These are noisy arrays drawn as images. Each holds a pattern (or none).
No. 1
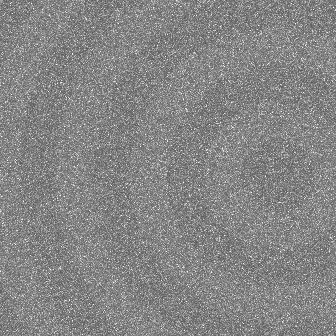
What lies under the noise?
rings round one point
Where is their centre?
middle right
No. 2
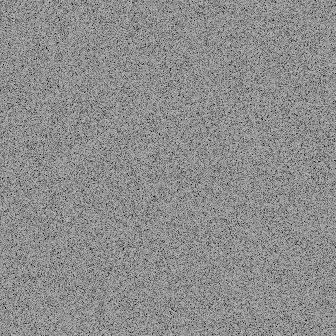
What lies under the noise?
only noise
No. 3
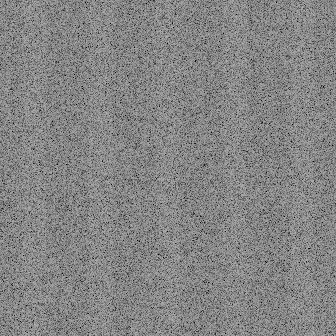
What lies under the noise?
vertical stripes
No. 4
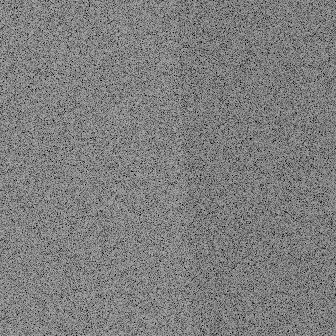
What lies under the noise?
a sharp edge
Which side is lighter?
left
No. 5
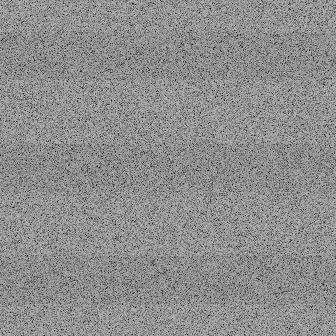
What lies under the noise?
horizontal stripes
